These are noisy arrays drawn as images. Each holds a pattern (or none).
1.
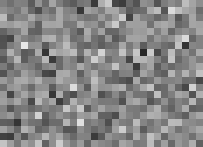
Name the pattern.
only noise
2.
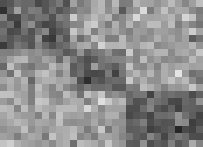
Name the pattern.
blocks along the diagonal
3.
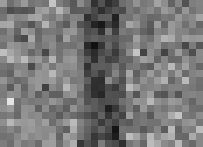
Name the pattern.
one band of columns
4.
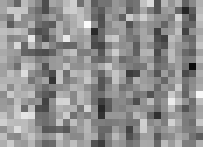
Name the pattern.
bands of columns
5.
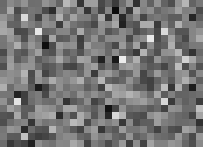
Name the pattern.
only noise
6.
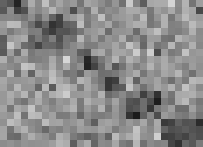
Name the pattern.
blocks along the diagonal
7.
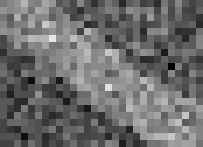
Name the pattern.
a diagonal band
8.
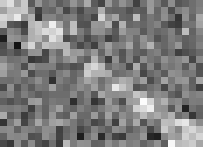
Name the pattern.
blocks along the diagonal
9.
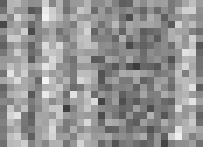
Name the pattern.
bands of columns
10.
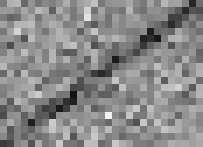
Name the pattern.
a diagonal band
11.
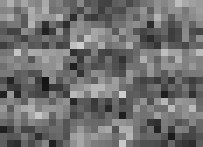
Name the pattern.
a checkerboard
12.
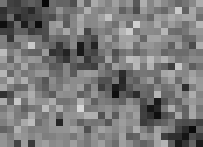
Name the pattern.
blocks along the diagonal
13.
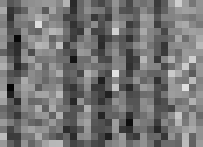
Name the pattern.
bands of columns
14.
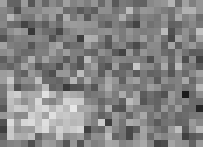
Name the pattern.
one block
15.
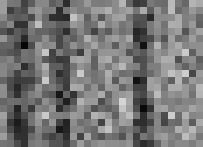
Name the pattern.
bands of columns
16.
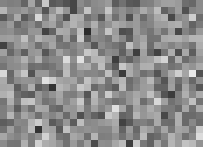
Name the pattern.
only noise
